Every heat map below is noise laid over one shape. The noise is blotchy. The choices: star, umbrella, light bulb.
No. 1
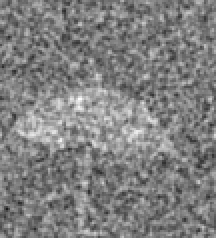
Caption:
light umbrella
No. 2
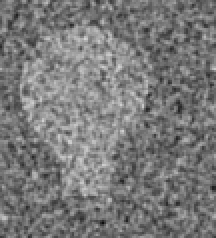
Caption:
light light bulb
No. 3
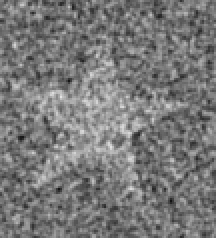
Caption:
light star
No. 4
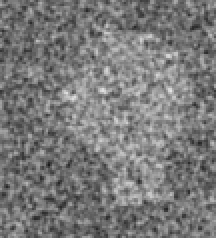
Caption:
light light bulb
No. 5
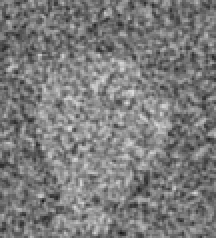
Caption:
light light bulb
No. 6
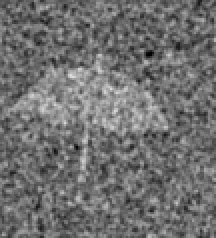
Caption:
light umbrella
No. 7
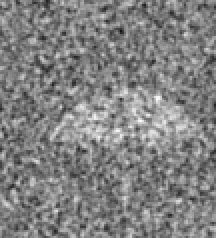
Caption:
light umbrella
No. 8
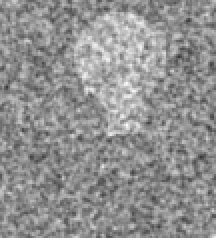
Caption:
light light bulb
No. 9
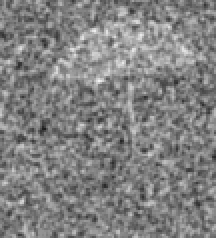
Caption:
light umbrella
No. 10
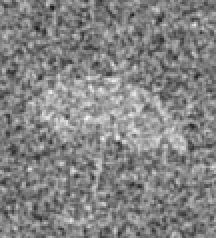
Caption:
light umbrella
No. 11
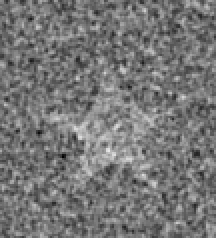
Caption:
light star
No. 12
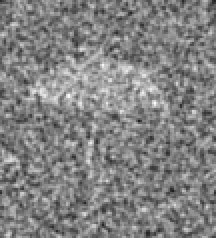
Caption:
light umbrella
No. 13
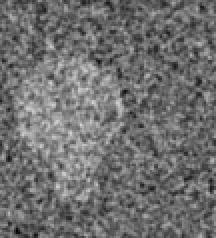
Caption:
light light bulb
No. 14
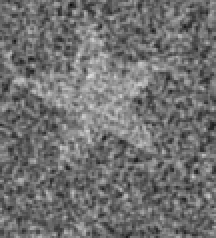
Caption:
light star
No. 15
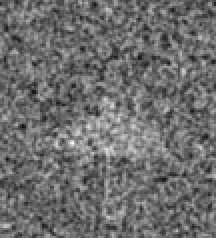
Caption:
light umbrella
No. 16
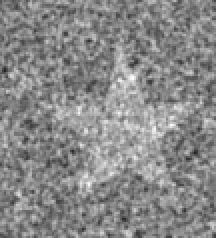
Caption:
light star
